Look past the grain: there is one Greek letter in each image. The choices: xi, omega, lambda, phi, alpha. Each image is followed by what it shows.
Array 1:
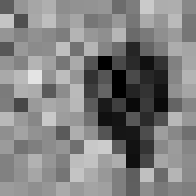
phi
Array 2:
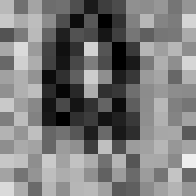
omega
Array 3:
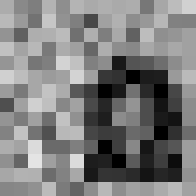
omega
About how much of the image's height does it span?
two thirds
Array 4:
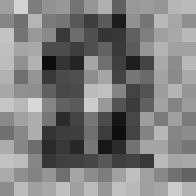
omega
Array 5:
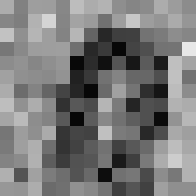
omega
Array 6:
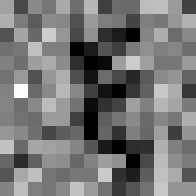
xi
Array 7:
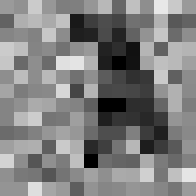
lambda
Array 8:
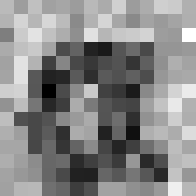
alpha
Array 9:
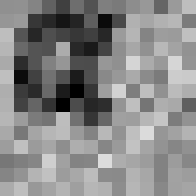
alpha
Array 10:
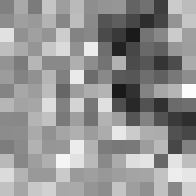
xi
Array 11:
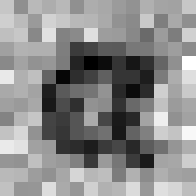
alpha
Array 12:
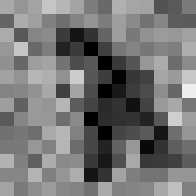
lambda
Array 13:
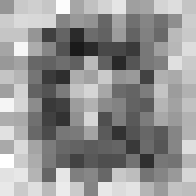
alpha
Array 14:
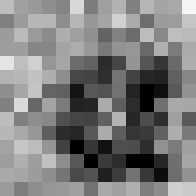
alpha
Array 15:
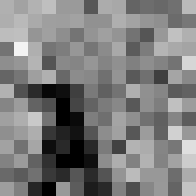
lambda
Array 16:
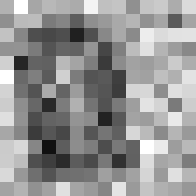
omega
